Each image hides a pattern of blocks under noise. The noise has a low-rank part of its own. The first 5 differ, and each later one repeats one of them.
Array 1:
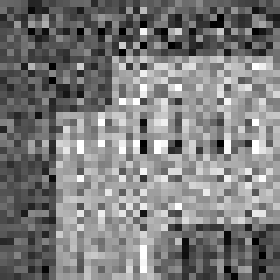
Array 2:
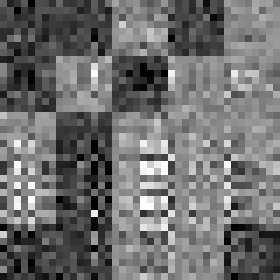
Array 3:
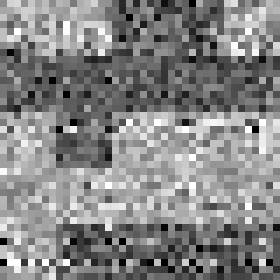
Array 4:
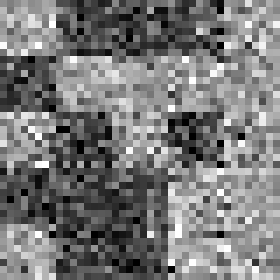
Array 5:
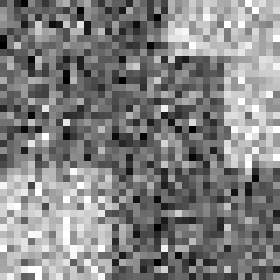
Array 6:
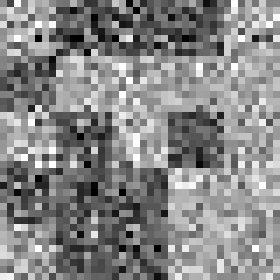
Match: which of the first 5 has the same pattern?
4
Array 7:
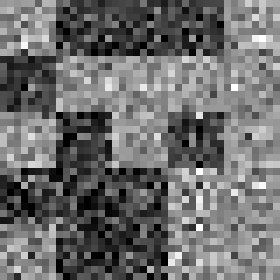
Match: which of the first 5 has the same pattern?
4
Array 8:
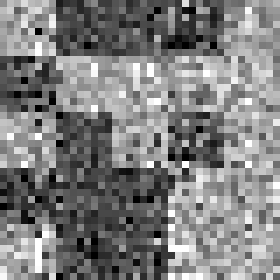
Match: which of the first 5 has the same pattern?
4
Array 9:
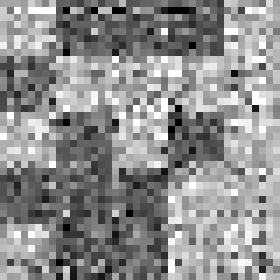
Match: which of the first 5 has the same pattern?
4
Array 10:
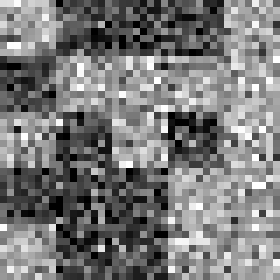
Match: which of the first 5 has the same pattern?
4
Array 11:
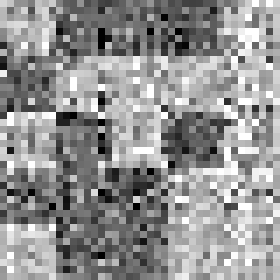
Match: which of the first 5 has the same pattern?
4
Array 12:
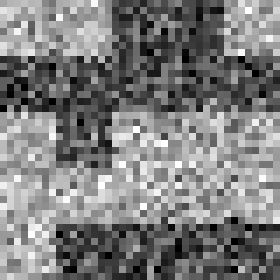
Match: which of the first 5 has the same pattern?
3
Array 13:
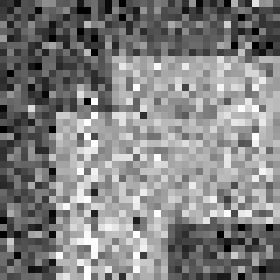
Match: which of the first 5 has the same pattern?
1
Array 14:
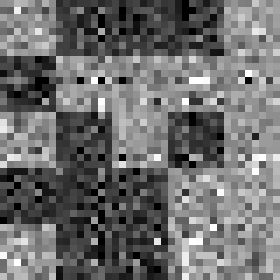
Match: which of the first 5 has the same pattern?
4
